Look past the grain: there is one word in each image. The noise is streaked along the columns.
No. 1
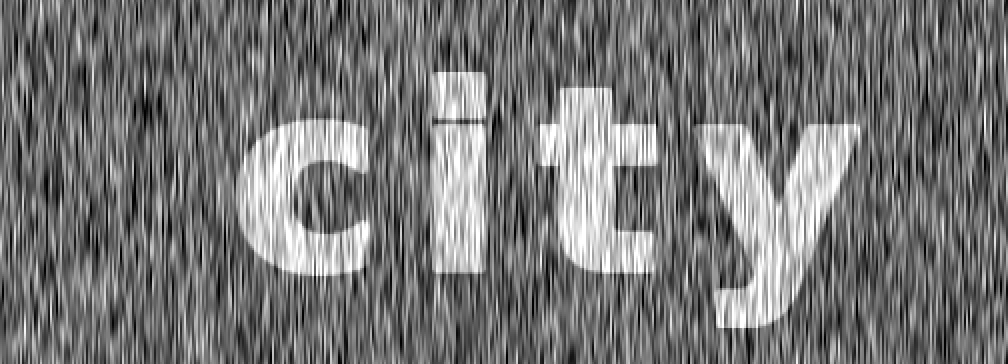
city
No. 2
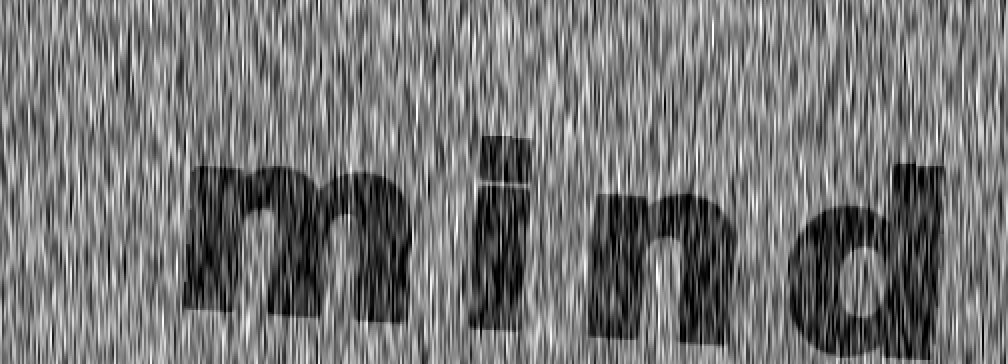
mind
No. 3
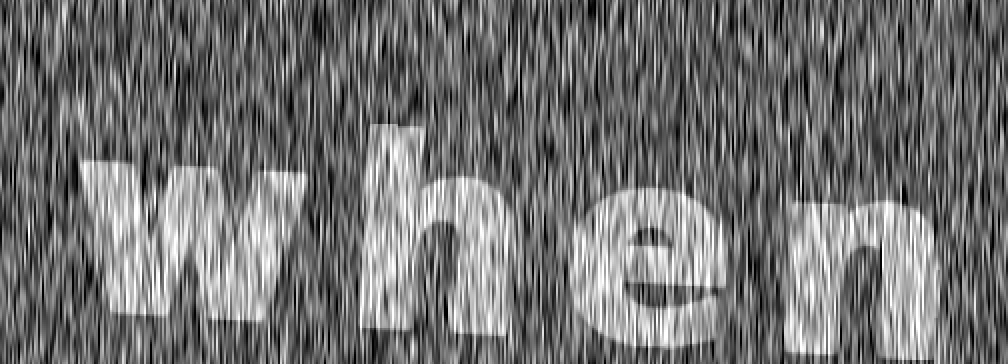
when
